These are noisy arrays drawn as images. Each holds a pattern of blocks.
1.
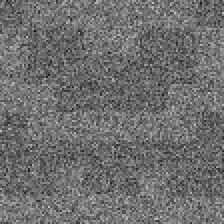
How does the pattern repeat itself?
left and right mirror each other
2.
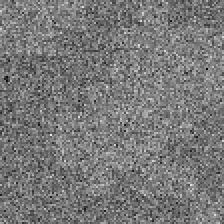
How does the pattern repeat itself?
no symmetry
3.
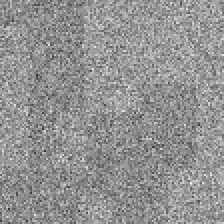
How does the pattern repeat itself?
no symmetry
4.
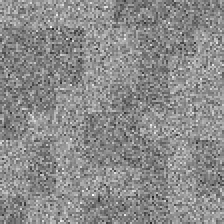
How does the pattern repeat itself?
no symmetry
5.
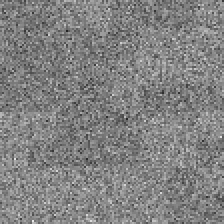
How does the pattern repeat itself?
no symmetry
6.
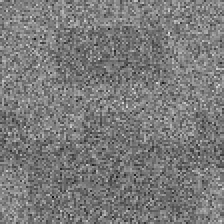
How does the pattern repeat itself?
left and right mirror each other
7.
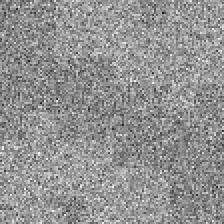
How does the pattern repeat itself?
the same after a half turn
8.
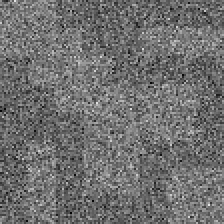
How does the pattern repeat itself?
mirrored about the diagonal from the top left
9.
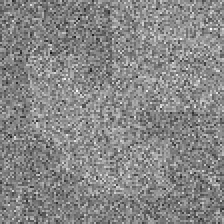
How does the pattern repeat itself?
mirrored about the diagonal from the bottom left
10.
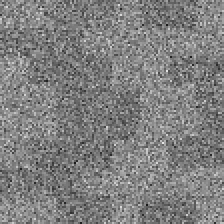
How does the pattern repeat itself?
top and bottom mirror each other
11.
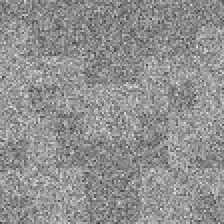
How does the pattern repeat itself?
left and right mirror each other
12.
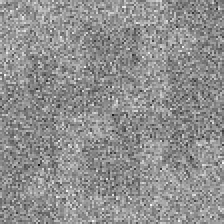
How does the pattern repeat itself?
the same after a half turn
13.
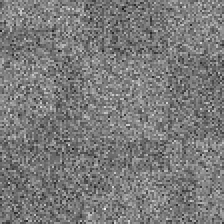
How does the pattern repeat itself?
mirrored about the diagonal from the bottom left
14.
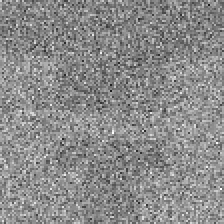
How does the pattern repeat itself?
left and right mirror each other
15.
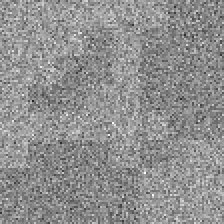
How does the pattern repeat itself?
mirrored about the diagonal from the top left
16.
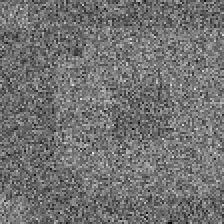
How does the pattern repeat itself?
top and bottom mirror each other
